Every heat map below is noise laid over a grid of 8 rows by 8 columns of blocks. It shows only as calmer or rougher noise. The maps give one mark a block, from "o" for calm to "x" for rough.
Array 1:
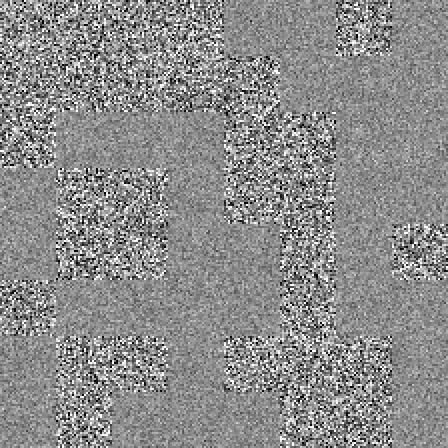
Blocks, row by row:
x x x x o o x o
x x x x x o o o
x o o o x x o o
o x x o x x o o
o x x o o x o x
x o o o o x o o
o x x o x x x o
o x o o o x x o
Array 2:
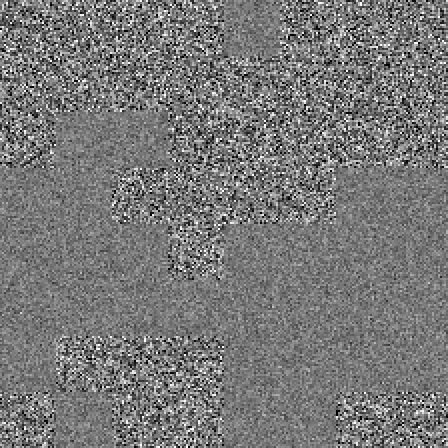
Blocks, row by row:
x x x x o x x x
x x x x x x x x
x o o x x x x x
o o x x x x o o
o o o x o o o o
o o o o o o o o
o x x x o o o o
x o x x o o x x
